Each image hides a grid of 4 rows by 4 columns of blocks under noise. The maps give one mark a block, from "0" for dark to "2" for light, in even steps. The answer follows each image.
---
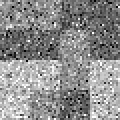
1 1 0 0
0 0 1 0
2 2 1 2
2 1 0 2
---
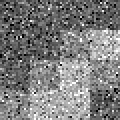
0 0 0 0
0 0 1 2
0 1 2 1
1 2 2 0
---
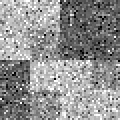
2 2 0 0
2 1 0 0
0 2 2 1
0 1 2 2
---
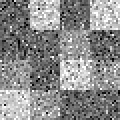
0 2 0 2
0 0 1 0
1 0 2 1
2 1 0 0
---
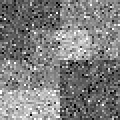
0 0 1 1
0 1 2 1
1 1 0 0
2 2 0 0
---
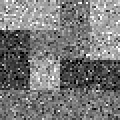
2 2 1 2
0 1 1 2
0 2 0 0
1 1 1 1
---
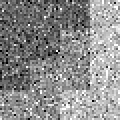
0 0 0 2
0 0 1 2
0 1 1 2
1 1 2 2
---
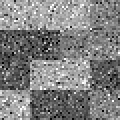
2 2 2 1
0 0 1 1
0 2 2 0
2 0 0 1
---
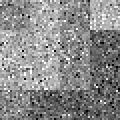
1 2 1 2
2 2 1 0
2 2 1 0
1 0 0 0
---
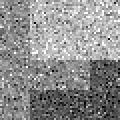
1 2 2 2
1 2 2 2
1 1 1 0
1 0 0 0
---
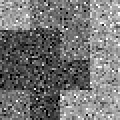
2 1 1 2
0 0 1 2
0 0 0 2
1 0 2 2
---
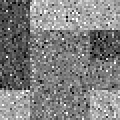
0 2 2 2
0 1 1 0
0 1 1 1
2 1 1 2
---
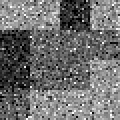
2 2 0 2
0 1 1 1
0 1 1 2
1 2 2 2
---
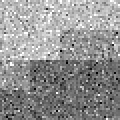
2 2 2 2
2 2 1 1
1 0 0 0
0 0 0 0
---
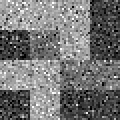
2 2 2 0
0 1 2 0
2 2 1 1
0 2 0 0
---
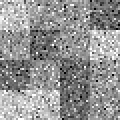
2 1 1 0
1 0 1 2
0 1 0 1
2 2 0 1
